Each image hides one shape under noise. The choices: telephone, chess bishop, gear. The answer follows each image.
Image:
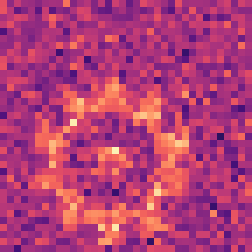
gear
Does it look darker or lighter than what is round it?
lighter
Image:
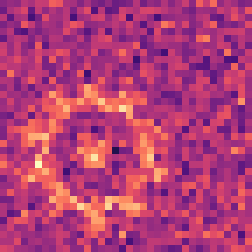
gear
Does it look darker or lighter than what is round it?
lighter
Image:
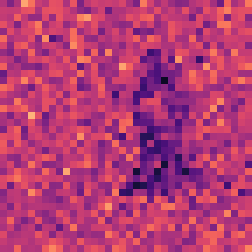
chess bishop
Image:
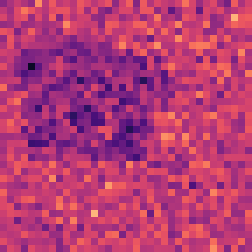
telephone
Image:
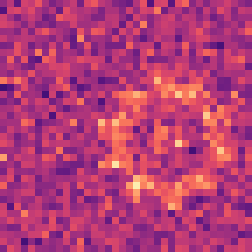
gear
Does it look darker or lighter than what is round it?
lighter
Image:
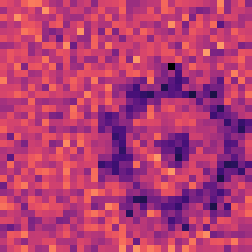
gear
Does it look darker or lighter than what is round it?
darker
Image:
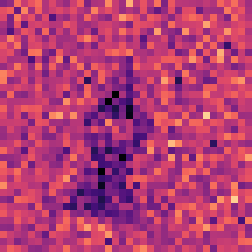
chess bishop
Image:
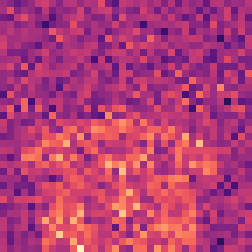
telephone
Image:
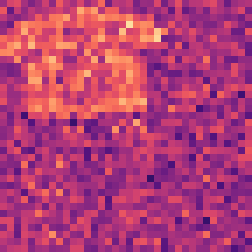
telephone
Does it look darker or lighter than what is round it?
lighter
